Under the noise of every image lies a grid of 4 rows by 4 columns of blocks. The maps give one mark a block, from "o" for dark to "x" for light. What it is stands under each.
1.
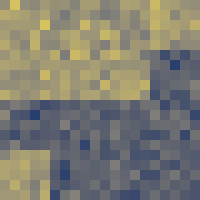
xxxx
xxxo
oooo
xooo
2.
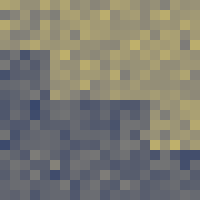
xxxx
oxxx
ooox
oooo
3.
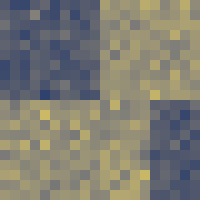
ooxx
ooxx
xxxo
xxxo
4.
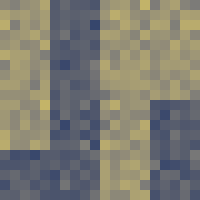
xoxx
xoxx
xoxo
ooxo
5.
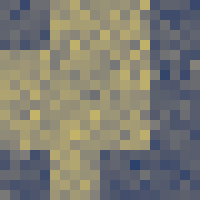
oxxo
xxxo
xxxo
oxoo
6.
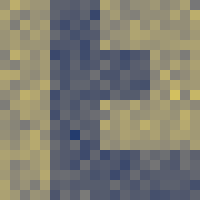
xoxx
xoox
xoxx
xooo
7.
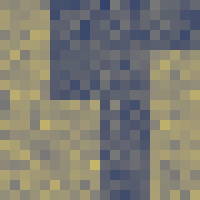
xooo
xoox
xxox
xxox
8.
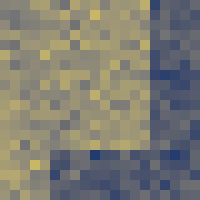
xxxo
xxxo
xxxo
xooo
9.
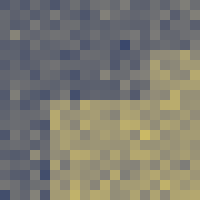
oooo
ooox
oxxx
oxxx
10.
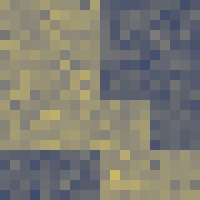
xxoo
xxoo
xxxo
ooxx
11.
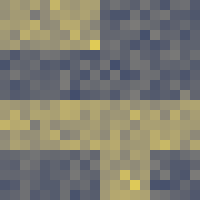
xxoo
oooo
xxxx
ooxo
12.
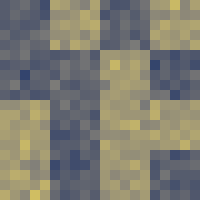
oxox
ooxo
xoxx
xoxo
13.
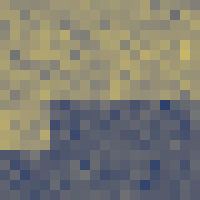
xxxx
xxxx
xooo
oooo
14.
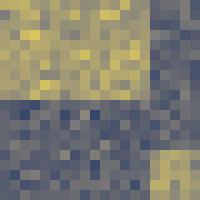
xxxo
xxxo
oooo
ooox
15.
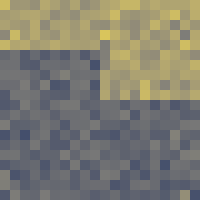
xxxx
ooxx
oooo
oooo
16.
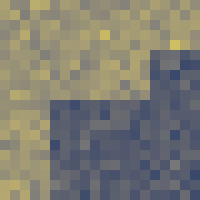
xxxx
xxxo
xooo
xooo
